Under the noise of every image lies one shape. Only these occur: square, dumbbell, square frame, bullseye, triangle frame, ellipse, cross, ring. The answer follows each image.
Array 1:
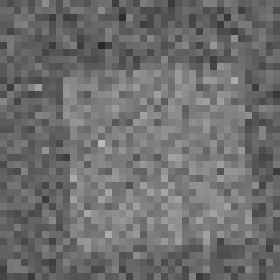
light square
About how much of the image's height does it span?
two thirds
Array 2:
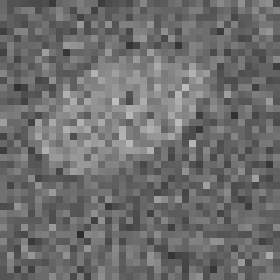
light ellipse
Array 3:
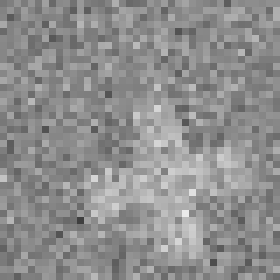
light cross
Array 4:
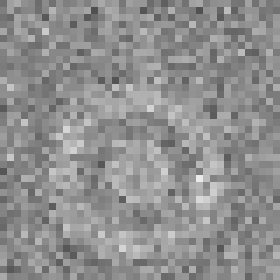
light bullseye
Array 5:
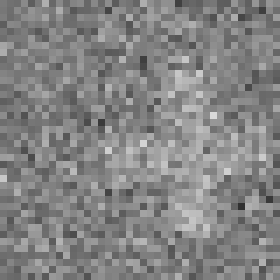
light cross
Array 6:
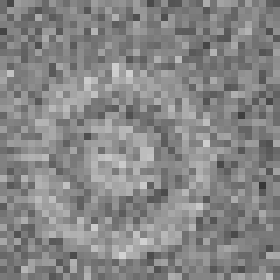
light bullseye
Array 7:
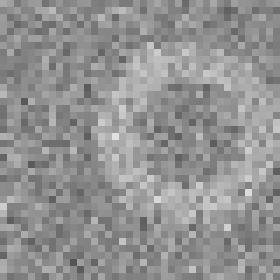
light ring
